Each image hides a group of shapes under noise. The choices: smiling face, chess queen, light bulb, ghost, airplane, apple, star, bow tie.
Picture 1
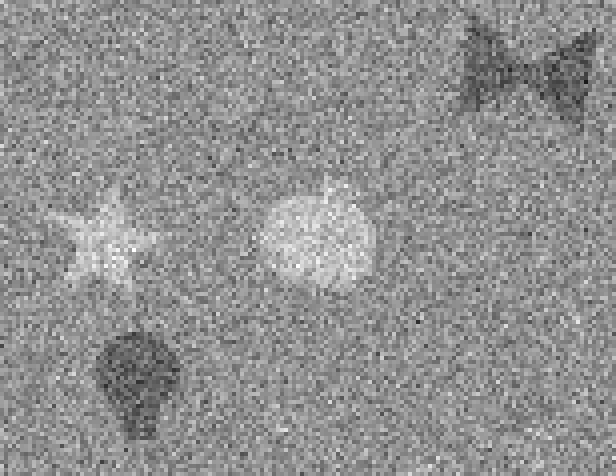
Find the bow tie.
top right
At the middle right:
nothing
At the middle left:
star
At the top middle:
nothing
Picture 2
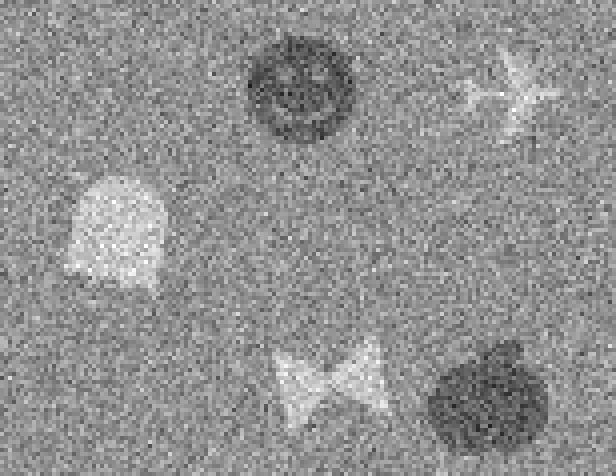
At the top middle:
smiling face
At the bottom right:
apple
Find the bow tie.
bottom middle
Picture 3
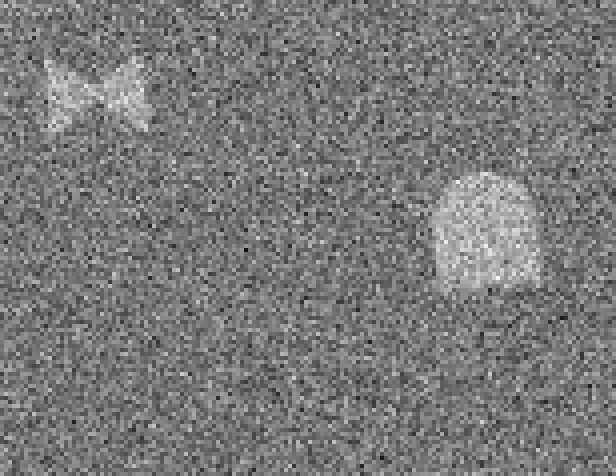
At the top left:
bow tie
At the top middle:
nothing
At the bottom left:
nothing
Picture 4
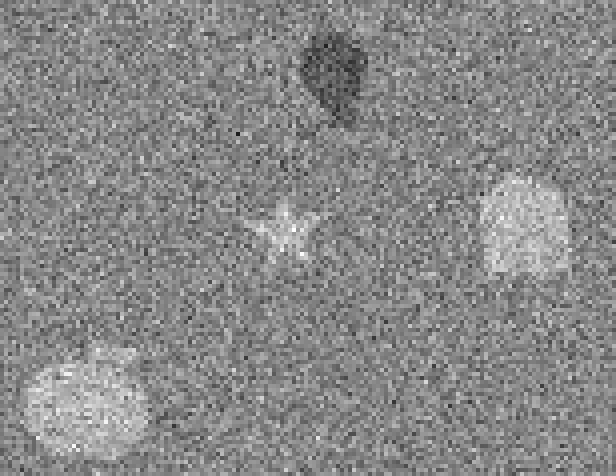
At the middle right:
ghost
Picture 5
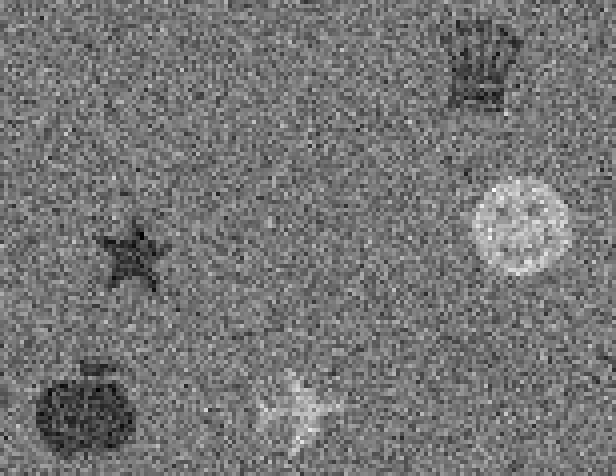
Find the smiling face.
middle right
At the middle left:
star
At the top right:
chess queen
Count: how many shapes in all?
5
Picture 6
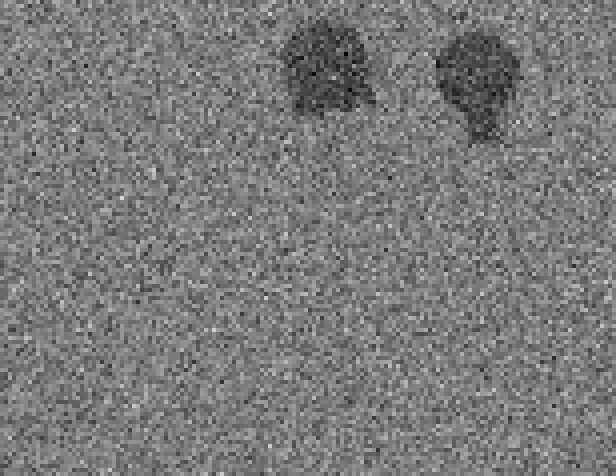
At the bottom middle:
nothing
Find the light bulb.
top right
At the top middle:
ghost
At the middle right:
nothing
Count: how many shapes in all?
2
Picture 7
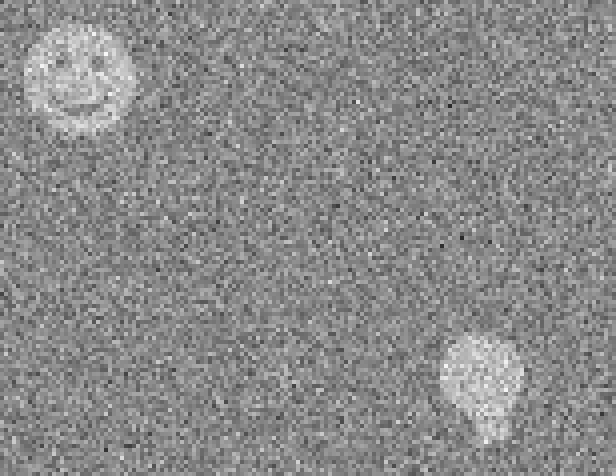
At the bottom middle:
nothing
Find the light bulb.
bottom right
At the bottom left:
nothing
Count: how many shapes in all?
2
